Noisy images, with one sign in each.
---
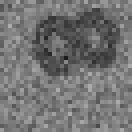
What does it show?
dark infinity sign
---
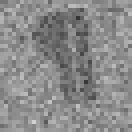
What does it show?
dark pilcrow
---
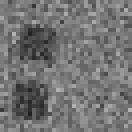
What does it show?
dark colon
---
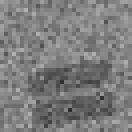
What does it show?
dark equals sign
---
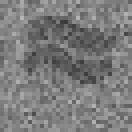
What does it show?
dark approximately sign
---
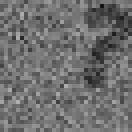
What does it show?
dark question mark
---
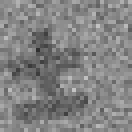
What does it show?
dark plus-minus sign
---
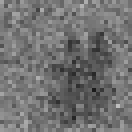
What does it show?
dark hash sign
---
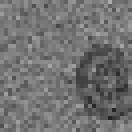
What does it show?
dark at sign
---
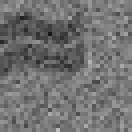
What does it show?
dark approximately sign
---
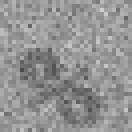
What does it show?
dark percent sign
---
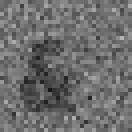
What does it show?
dark ampersand
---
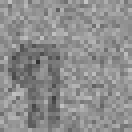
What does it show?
dark pilcrow
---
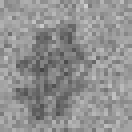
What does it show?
dark hash sign
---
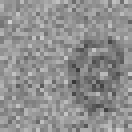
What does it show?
dark at sign
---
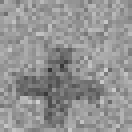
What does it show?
dark plus sign
